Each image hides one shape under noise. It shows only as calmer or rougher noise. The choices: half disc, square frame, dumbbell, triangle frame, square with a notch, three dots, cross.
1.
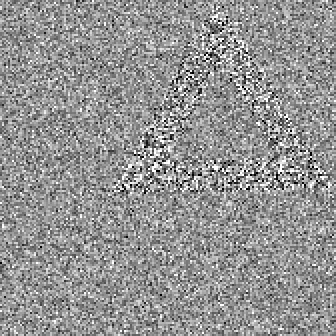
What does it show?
rough triangle frame
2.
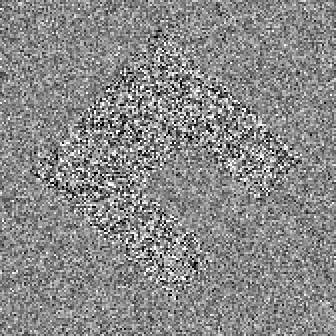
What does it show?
rough square with a notch
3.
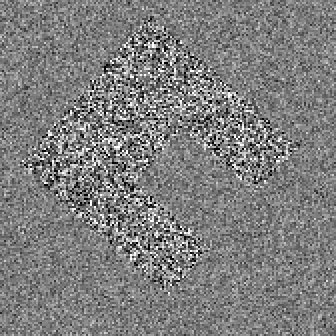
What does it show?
rough square with a notch
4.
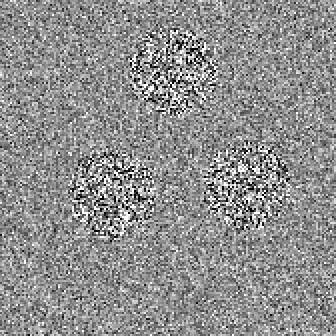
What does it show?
rough three dots
